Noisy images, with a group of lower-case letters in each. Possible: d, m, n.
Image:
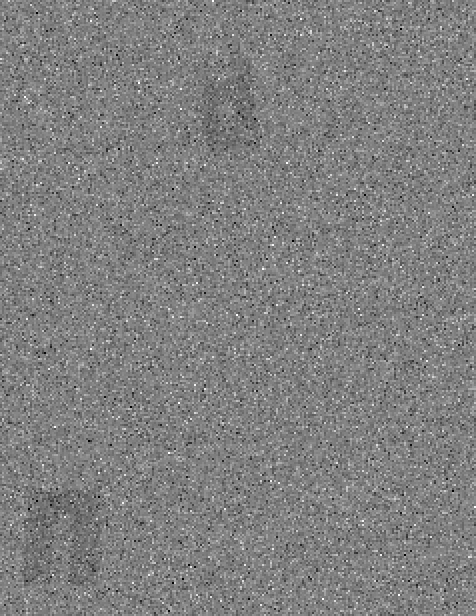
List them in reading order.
top middle: dark d; bottom left: dark n
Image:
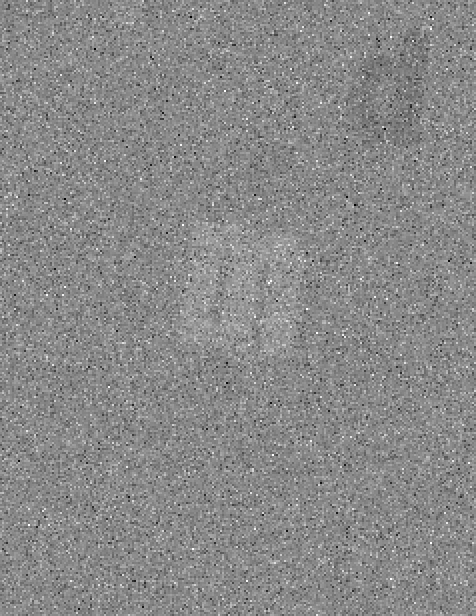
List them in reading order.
top right: dark d; centre: light m
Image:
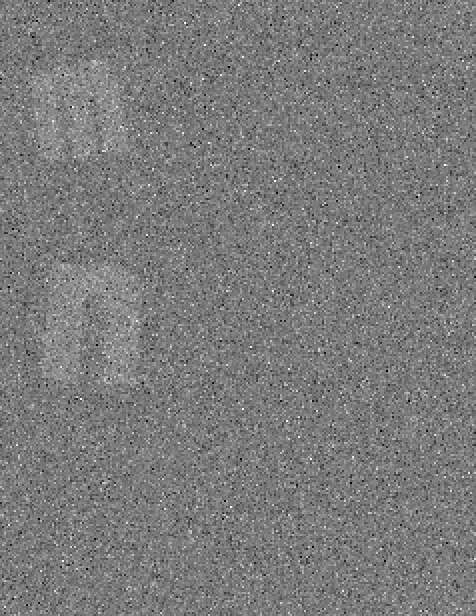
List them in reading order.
top left: light m; middle left: light n
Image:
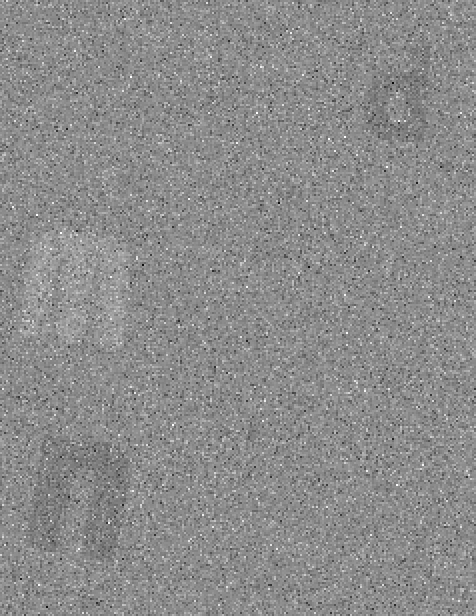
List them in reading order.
top right: dark d; middle left: light m; bottom left: dark n
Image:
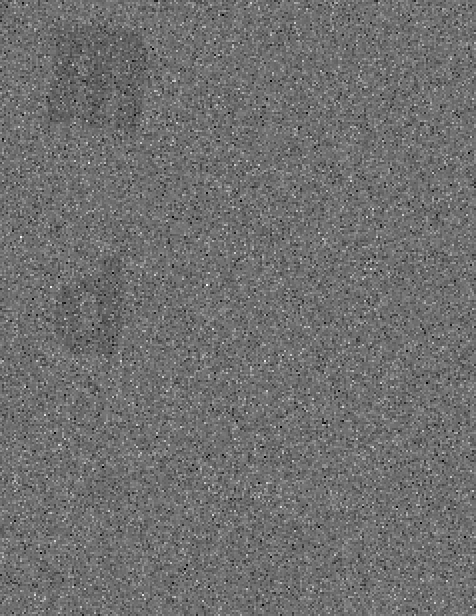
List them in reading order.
top left: dark m; middle left: dark d
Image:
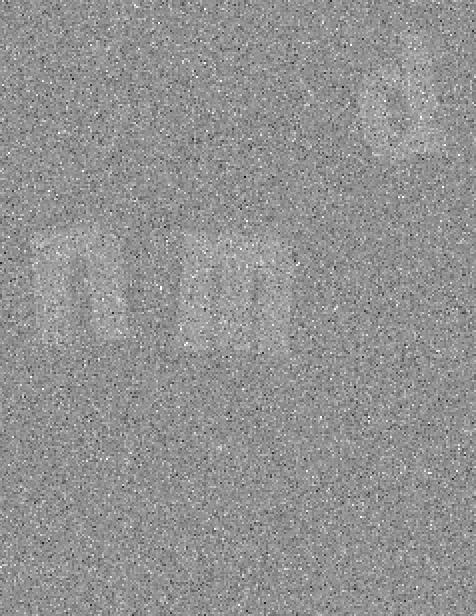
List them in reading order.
top right: light d; middle left: light n; centre: light m
